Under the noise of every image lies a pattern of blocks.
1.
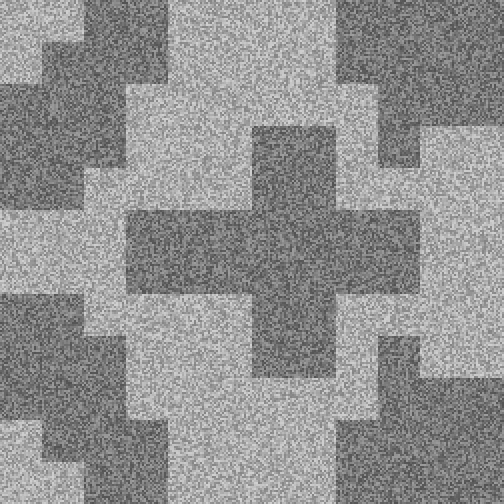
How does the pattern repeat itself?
top and bottom mirror each other
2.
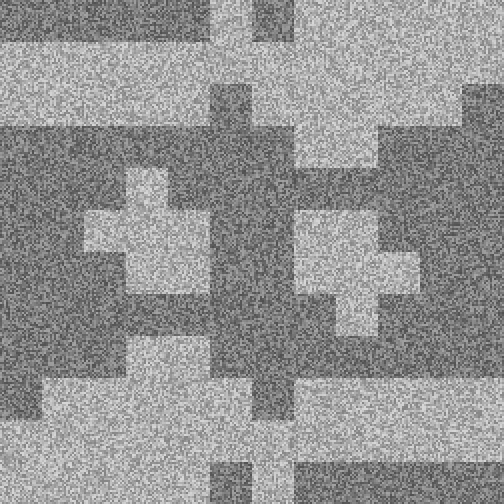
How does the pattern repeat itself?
the same after a half turn
